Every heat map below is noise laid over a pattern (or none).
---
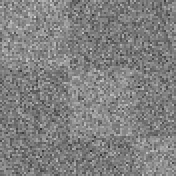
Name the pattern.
blocks along the diagonal
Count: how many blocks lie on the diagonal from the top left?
3
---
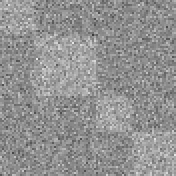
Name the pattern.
blocks along the diagonal
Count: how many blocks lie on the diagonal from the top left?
4
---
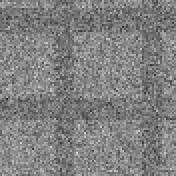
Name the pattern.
bands of rows crossing bands of columns
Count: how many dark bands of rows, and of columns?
2 and 2
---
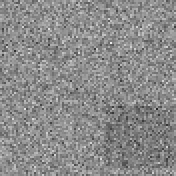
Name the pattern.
one block
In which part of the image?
bottom right
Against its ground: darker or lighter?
darker
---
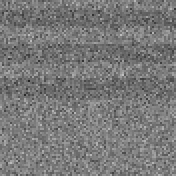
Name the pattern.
bands of rows
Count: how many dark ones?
3
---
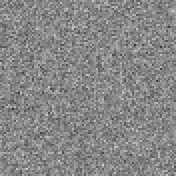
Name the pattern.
only noise
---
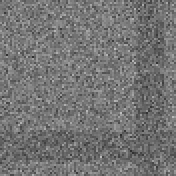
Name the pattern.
bands of rows crossing bands of columns
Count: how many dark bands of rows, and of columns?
1 and 1
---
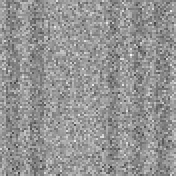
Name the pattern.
bands of columns
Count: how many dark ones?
5
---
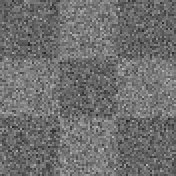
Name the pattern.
a checkerboard
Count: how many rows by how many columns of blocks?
3 by 3
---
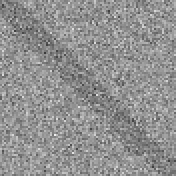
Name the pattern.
a diagonal band
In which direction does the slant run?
top left to bottom right
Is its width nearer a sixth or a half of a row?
a sixth
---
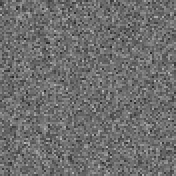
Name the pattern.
only noise
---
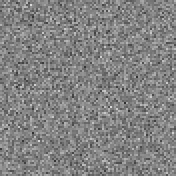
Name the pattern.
only noise
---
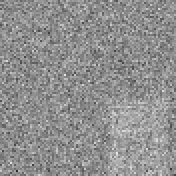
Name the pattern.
one block
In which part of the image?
bottom right
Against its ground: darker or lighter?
lighter
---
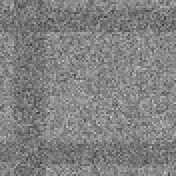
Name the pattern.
bands of rows crossing bands of columns
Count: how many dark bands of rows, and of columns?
2 and 1
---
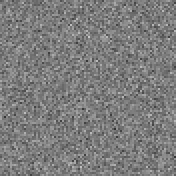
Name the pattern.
only noise
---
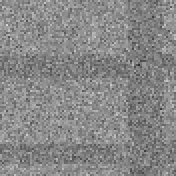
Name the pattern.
bands of rows crossing bands of columns
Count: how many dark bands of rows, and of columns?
2 and 1
